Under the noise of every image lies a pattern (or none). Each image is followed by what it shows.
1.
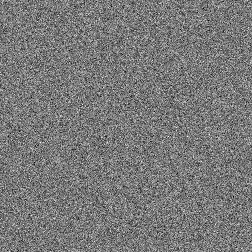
only noise
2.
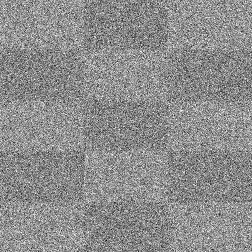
a checkerboard
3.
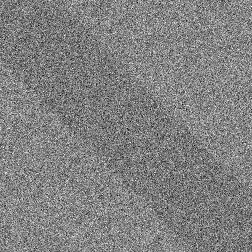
a diagonal band
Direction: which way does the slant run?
top left to bottom right
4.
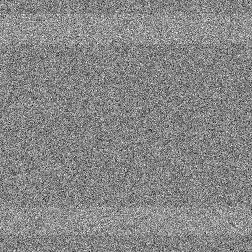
bands of rows
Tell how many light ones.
2
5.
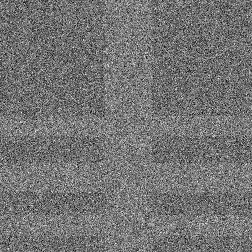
bands of rows crossing bands of columns
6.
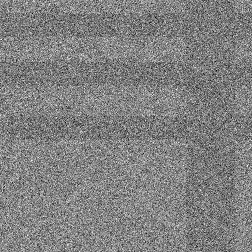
bands of rows crossing bands of columns
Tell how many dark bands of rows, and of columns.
3 and 1
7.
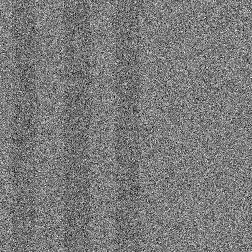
bands of columns
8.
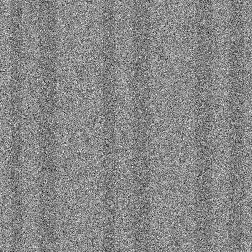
bands of columns
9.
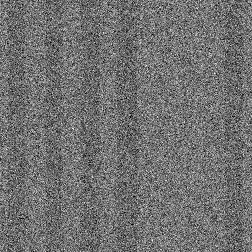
bands of columns
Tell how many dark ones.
5
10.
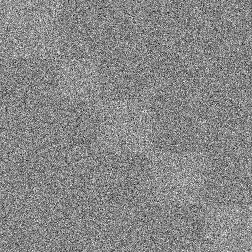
blocks along the diagonal
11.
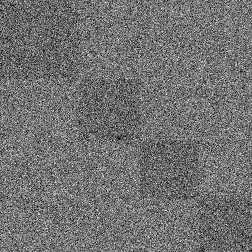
blocks along the diagonal
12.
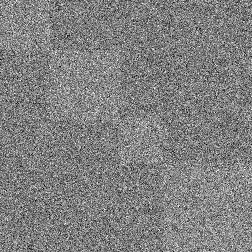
blocks along the diagonal
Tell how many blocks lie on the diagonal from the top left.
4
